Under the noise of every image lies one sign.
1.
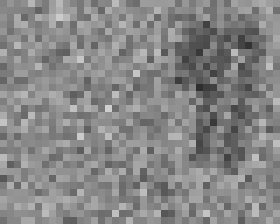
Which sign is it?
pilcrow
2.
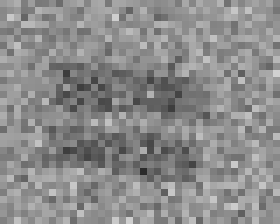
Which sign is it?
equals sign
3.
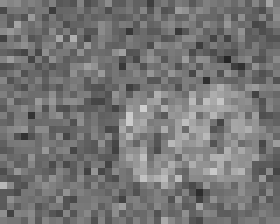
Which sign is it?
infinity sign
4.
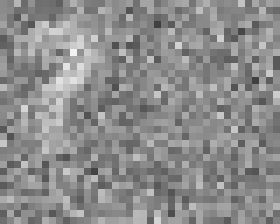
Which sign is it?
question mark
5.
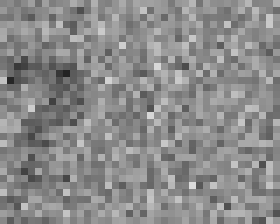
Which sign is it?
question mark
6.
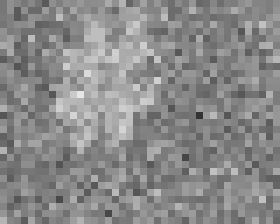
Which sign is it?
hash sign
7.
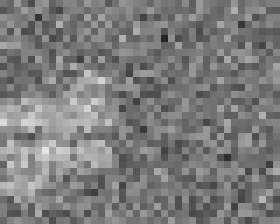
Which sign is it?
not-equal sign
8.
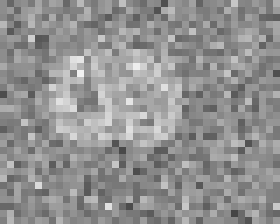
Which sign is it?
infinity sign
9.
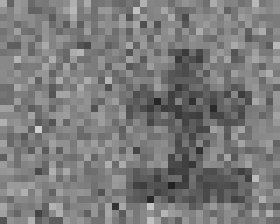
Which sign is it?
plus-minus sign
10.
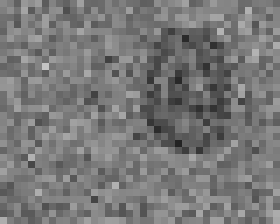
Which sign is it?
at sign
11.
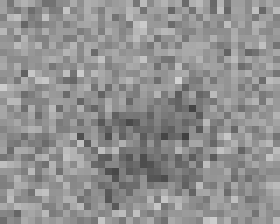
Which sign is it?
not-equal sign
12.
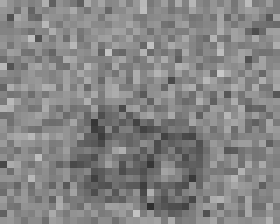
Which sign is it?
infinity sign
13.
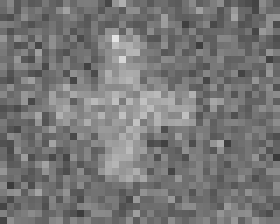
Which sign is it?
plus sign
